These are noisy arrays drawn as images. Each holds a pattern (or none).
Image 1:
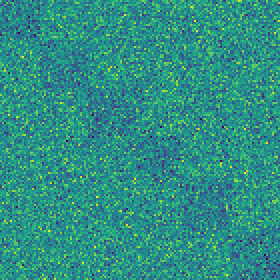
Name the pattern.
blocks along the diagonal
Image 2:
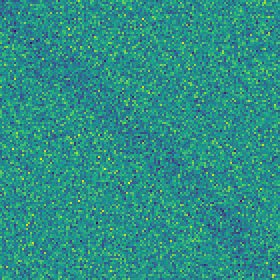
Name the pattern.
a diagonal band
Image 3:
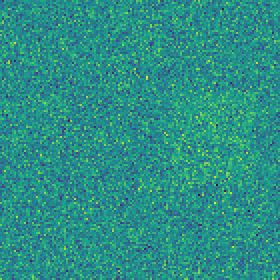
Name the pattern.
one block
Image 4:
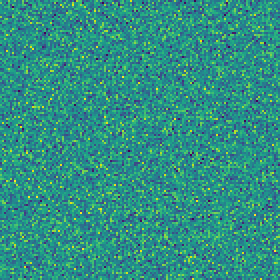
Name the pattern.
only noise
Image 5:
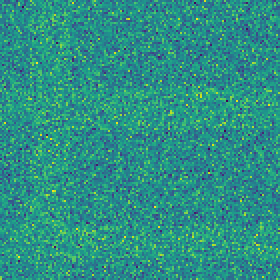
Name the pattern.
bands of rows crossing bands of columns
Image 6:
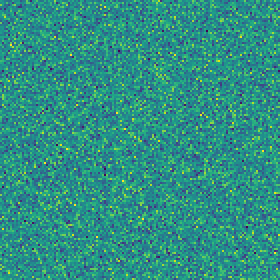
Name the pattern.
only noise
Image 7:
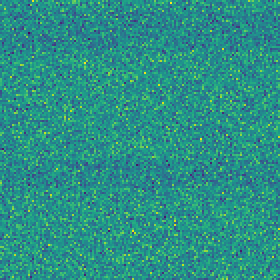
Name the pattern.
bands of rows
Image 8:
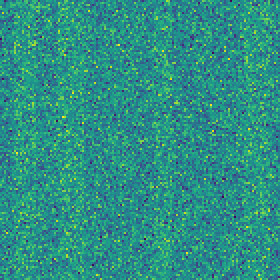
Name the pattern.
bands of columns
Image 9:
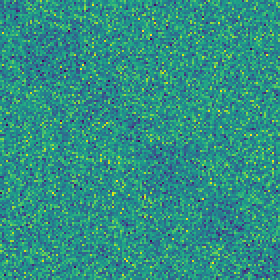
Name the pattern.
blocks along the diagonal
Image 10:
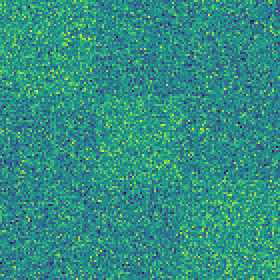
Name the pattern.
blocks along the diagonal
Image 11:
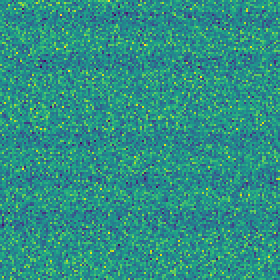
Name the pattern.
bands of rows
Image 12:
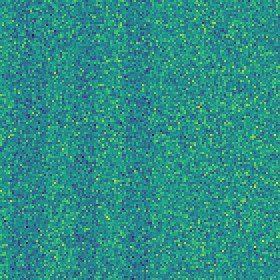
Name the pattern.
bands of columns
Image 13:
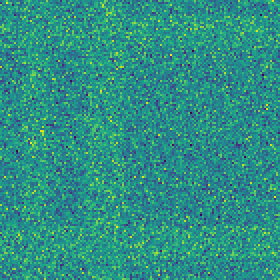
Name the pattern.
bands of rows crossing bands of columns
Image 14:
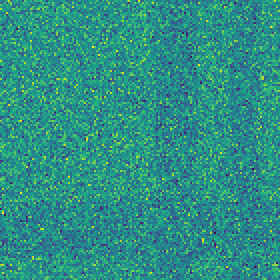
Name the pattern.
bands of rows crossing bands of columns
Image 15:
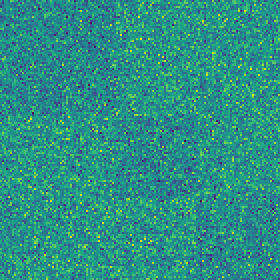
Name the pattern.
blocks along the diagonal
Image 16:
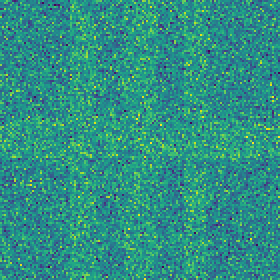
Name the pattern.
bands of rows crossing bands of columns
